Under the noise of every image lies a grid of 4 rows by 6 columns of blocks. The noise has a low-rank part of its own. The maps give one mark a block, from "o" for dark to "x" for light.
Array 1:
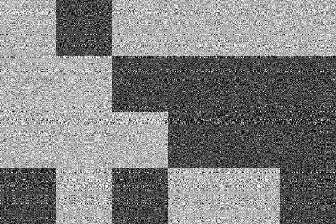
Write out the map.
x o x x x x
x x o o o o
x x x o o o
o x o x x o
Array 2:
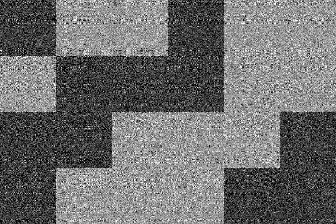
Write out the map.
o x x o x x
x o o o x x
o o x x x o
o x x x o o
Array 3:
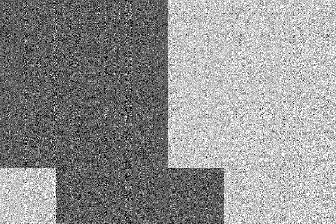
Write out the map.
o o o x x x
o o o x x x
o o o x x x
x o o o x x
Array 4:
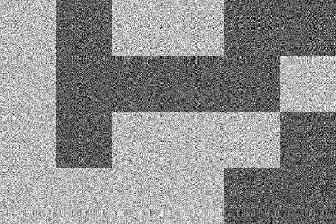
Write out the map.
x o x x o o
x o o o o x
x o x x x o
x x x x o o
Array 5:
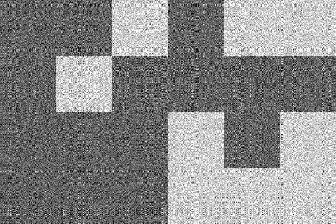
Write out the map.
o o x o x x
o x o o o o
o o o x o x
o o o x x x
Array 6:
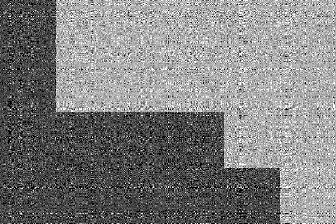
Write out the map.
o x x x x x
o x x x x x
o o o o x x
o o o o o x
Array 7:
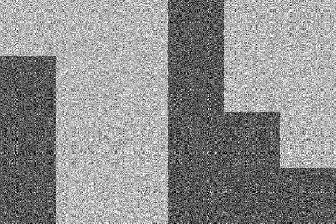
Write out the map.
x x x o x x
o x x o x x
o x x o o x
o x x o o o
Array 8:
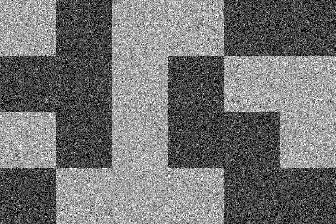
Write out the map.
x o x x o o
o o x o x x
x o x o o x
o x x x o o
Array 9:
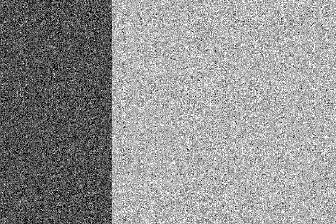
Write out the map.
o o x x x x
o o x x x x
o o x x x x
o o x x x x
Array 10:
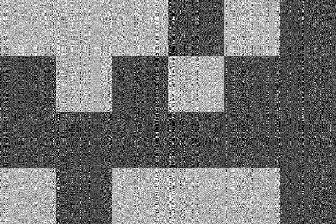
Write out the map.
x x x o x o
o x o x o o
o o o o o o
x o x x x o
